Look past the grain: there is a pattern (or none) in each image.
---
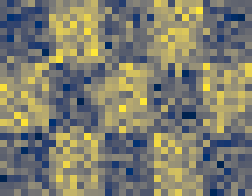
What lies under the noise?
a checkerboard
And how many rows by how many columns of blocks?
3 by 5
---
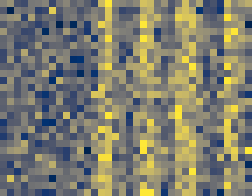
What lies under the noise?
bands of columns
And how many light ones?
4
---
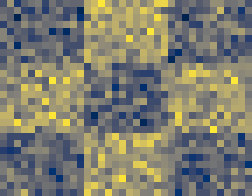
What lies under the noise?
a checkerboard
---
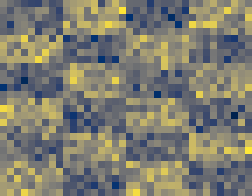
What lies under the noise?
a checkerboard
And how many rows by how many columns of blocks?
6 by 4
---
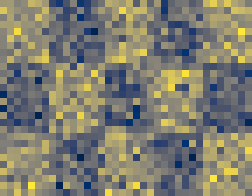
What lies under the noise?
a checkerboard
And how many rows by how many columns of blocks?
3 by 5
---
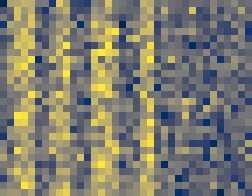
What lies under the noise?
bands of columns
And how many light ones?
4
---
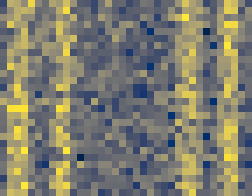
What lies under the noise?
bands of columns
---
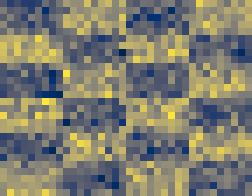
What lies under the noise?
a checkerboard
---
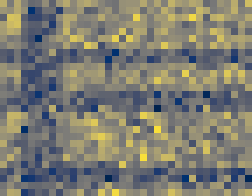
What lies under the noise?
bands of rows crossing bands of columns
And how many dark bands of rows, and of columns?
3 and 1
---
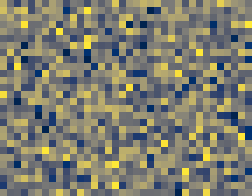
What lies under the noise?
only noise
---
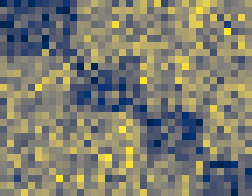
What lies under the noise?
blocks along the diagonal
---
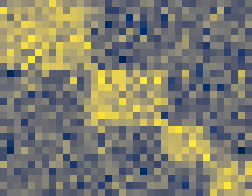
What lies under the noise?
blocks along the diagonal
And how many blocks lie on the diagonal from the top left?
4
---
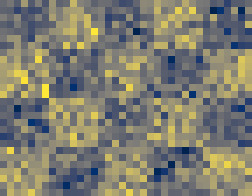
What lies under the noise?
a checkerboard
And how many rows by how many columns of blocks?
4 by 5
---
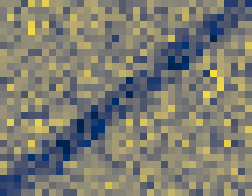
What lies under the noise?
a diagonal band
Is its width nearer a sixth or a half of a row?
a sixth
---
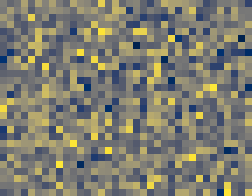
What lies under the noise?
only noise
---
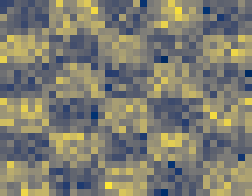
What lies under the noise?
a checkerboard
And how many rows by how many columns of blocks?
6 by 5
